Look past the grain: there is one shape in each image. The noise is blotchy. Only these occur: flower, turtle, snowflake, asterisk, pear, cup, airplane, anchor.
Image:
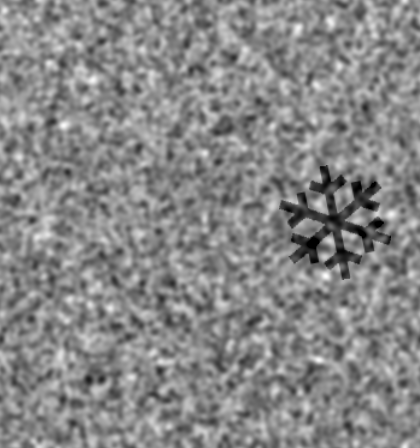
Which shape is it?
snowflake
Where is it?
middle right
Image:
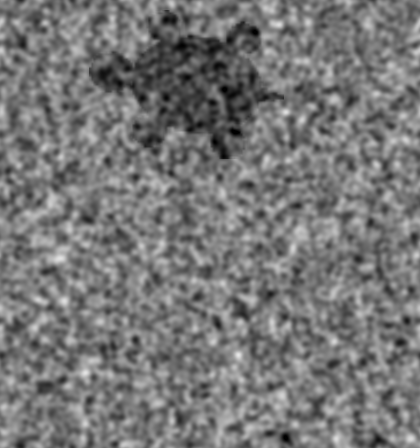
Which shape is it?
turtle
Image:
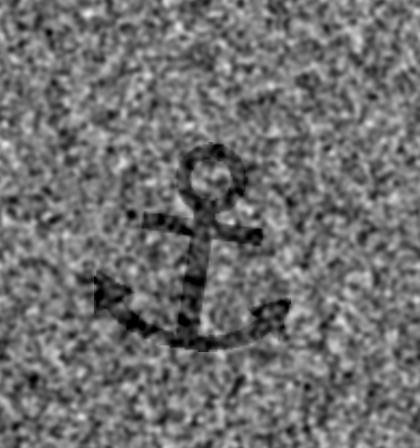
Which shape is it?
anchor
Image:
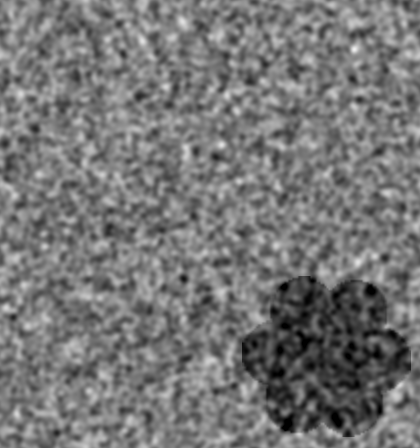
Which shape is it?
flower
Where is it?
bottom right
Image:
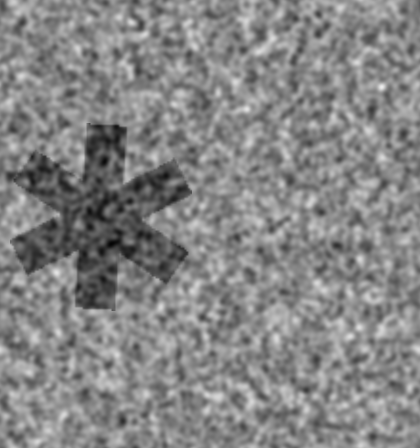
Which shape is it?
asterisk
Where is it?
middle left
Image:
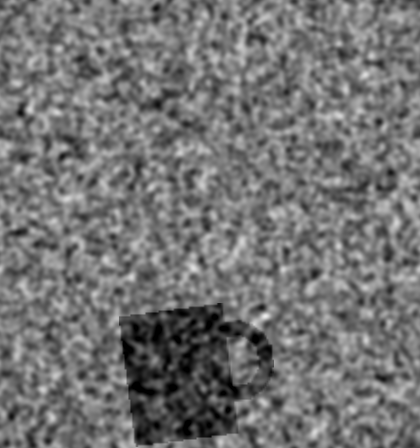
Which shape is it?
cup
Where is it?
bottom middle
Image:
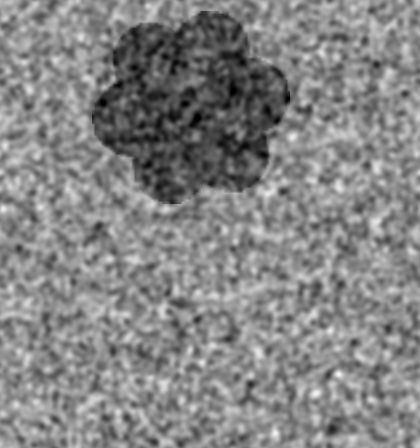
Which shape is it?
flower
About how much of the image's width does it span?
half
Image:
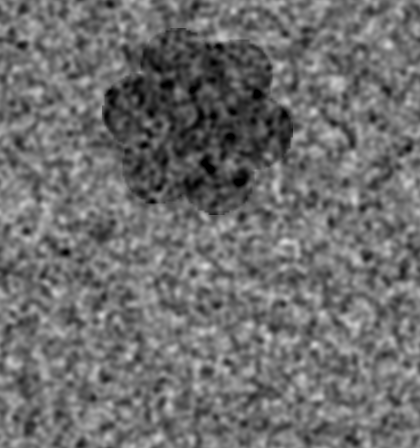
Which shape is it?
flower
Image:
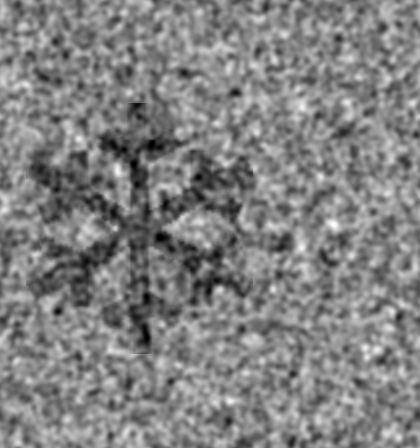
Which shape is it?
snowflake
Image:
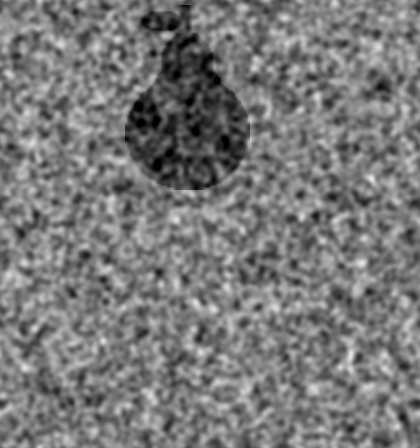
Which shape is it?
pear
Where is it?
top middle
